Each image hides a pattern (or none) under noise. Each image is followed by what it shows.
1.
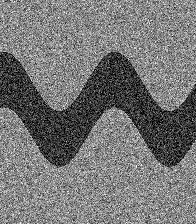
a wavy band
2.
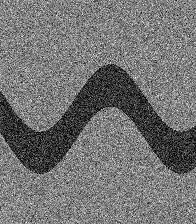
a wavy band
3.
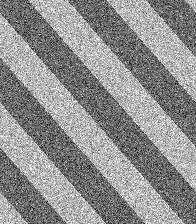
diagonal stripes
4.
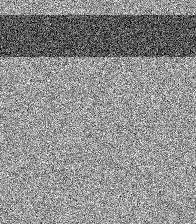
one horizontal stripe
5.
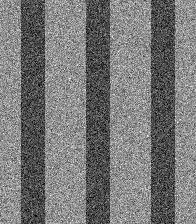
vertical stripes
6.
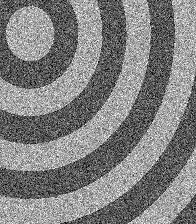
rings round one point
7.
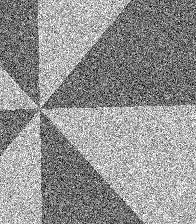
spokes from one point
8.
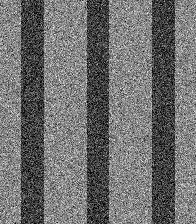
vertical stripes
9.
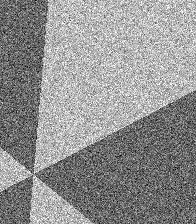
spokes from one point
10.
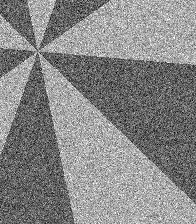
spokes from one point
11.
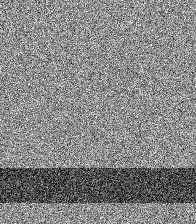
one horizontal stripe
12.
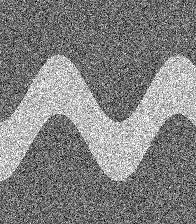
a wavy band
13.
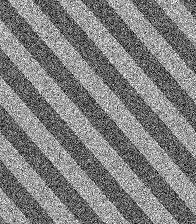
diagonal stripes
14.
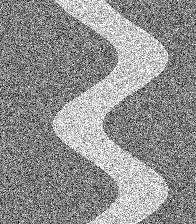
a wavy band
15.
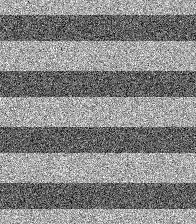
horizontal stripes
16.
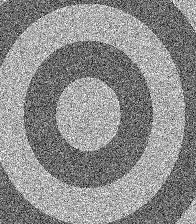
rings round one point
